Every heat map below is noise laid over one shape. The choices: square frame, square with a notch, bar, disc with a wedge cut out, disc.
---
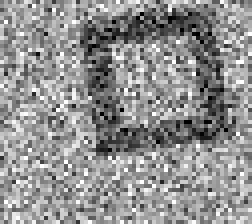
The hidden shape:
square frame
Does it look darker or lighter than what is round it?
darker
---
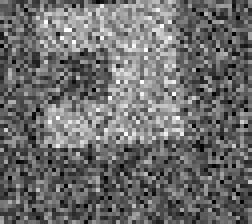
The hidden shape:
square with a notch
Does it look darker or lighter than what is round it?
lighter
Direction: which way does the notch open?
left
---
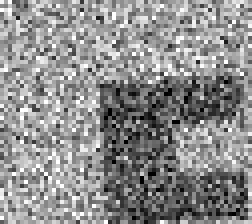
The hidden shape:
square with a notch
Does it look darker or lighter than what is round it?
darker
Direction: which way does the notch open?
right
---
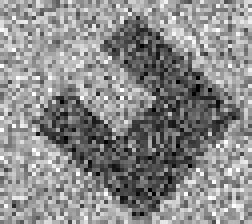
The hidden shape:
square with a notch
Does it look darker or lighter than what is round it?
darker
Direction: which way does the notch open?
up and left
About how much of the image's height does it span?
nearly all
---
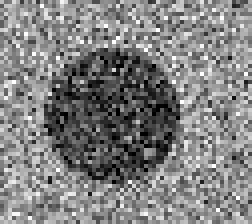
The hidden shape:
disc
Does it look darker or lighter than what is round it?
darker
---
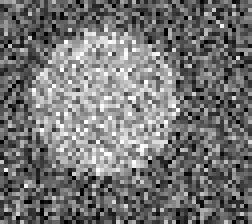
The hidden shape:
disc
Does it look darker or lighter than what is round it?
lighter
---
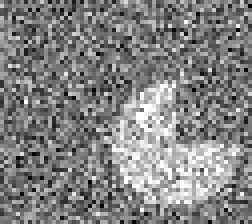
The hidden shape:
disc with a wedge cut out
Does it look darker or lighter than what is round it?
lighter
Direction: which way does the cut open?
up and right
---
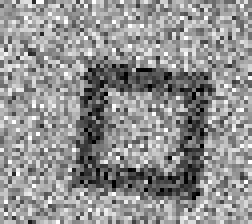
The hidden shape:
square frame
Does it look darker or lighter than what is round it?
darker
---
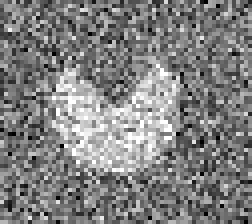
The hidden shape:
disc with a wedge cut out
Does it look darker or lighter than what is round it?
lighter
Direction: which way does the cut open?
up
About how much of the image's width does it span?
half
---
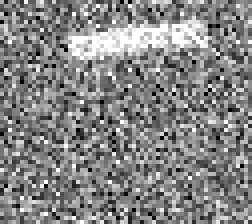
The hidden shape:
bar
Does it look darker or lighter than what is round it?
lighter
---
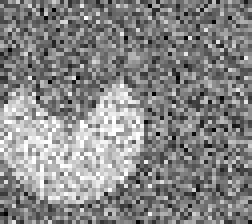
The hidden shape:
disc with a wedge cut out
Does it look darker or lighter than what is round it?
lighter
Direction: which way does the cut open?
up
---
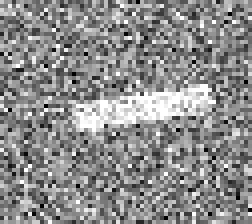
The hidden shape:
bar
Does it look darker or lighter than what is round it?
lighter
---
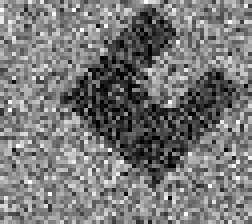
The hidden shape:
square with a notch
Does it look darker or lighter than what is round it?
darker
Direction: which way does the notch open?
up and right
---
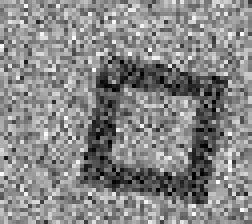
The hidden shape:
square frame
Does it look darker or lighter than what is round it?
darker
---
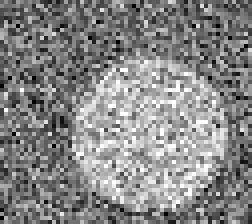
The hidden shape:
disc
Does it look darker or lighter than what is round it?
lighter
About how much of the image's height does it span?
two thirds
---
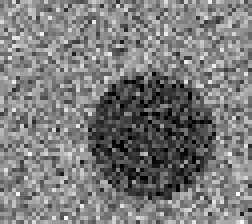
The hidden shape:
disc
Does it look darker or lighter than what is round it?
darker
